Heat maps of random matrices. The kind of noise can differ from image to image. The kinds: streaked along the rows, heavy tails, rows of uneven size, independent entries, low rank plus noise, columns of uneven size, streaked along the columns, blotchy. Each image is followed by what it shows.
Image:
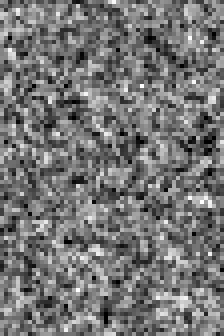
blotchy
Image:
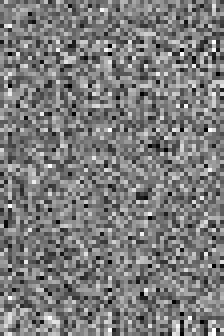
low rank plus noise
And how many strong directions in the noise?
two
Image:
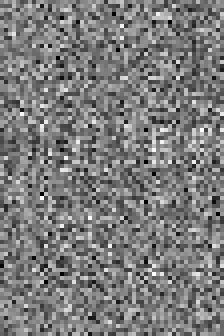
low rank plus noise
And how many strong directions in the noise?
one
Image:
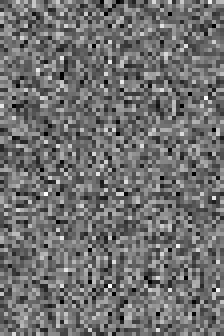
low rank plus noise
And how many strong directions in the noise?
three or four
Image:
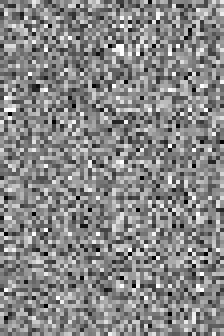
low rank plus noise
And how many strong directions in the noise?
one
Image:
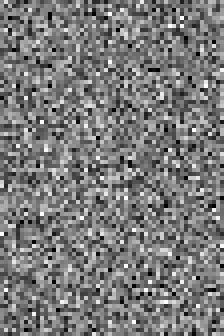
independent entries
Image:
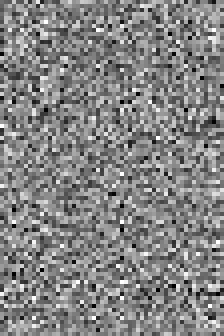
low rank plus noise
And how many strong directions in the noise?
three or four
